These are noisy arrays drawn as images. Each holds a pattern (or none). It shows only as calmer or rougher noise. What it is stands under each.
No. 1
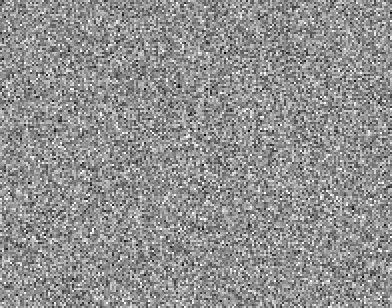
only noise
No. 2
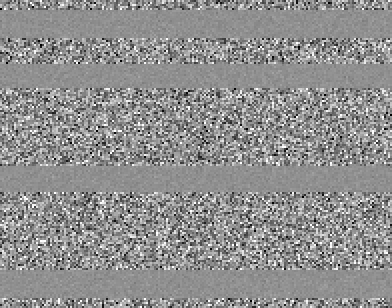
bands of rows
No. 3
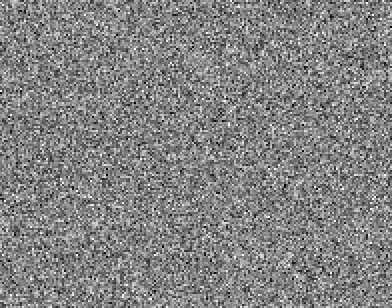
only noise
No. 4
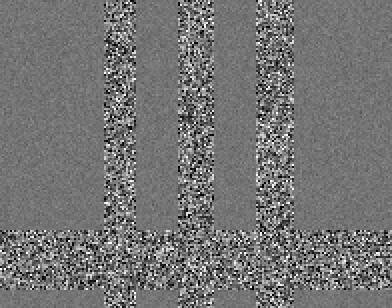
bands of rows crossing bands of columns
